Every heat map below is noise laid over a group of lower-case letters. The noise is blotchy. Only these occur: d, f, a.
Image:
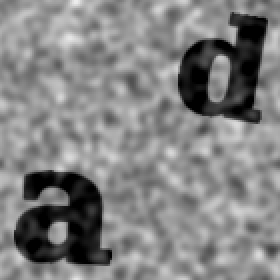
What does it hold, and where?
top right: dark d; bottom left: dark a
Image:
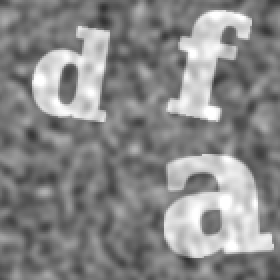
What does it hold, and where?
top left: light d; top right: light f; bottom right: light a
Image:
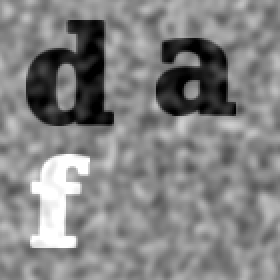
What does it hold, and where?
top left: dark d; top right: dark a; bottom left: light f
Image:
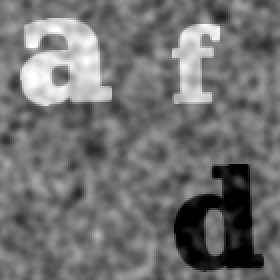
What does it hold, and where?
top left: light a; top right: light f; bottom right: dark d
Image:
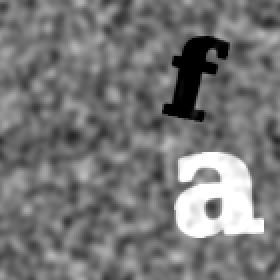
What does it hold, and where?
top right: dark f; bottom right: light a
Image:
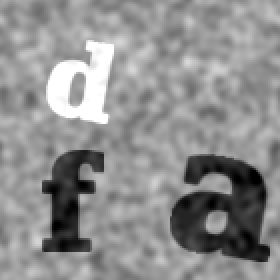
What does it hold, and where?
top left: light d; bottom left: dark f; bottom right: dark a
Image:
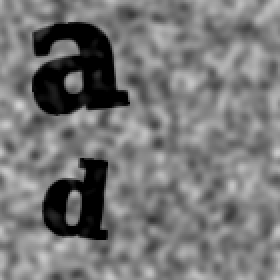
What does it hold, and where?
top left: dark a; bottom left: dark d
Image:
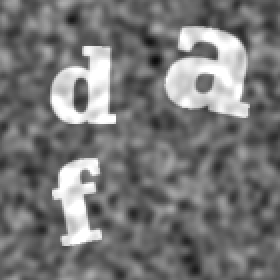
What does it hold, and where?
top left: light d; top right: light a; bottom left: light f
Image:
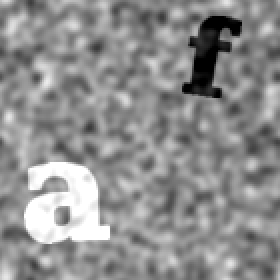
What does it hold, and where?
top right: dark f; bottom left: light a
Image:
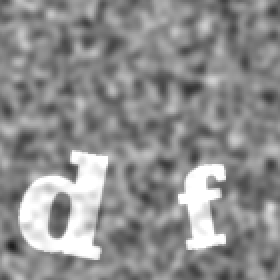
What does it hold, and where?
bottom left: light d; bottom right: light f
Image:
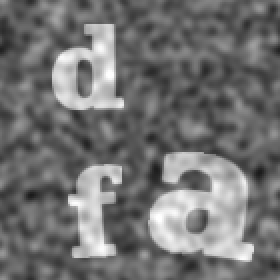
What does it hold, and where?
top left: light d; bottom left: light f; bottom right: light a
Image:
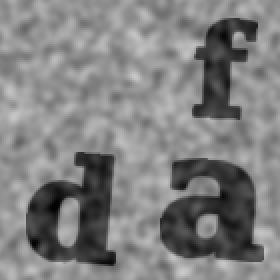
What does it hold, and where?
top right: dark f; bottom left: dark d; bottom right: dark a
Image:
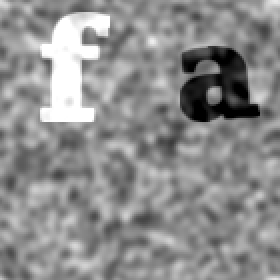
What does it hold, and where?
top left: light f; top right: dark a
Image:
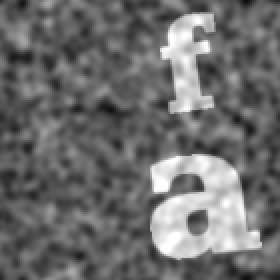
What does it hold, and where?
top right: light f; bottom right: light a
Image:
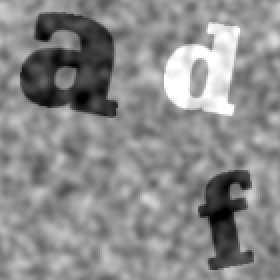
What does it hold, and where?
top left: dark a; top right: light d; bottom right: dark f
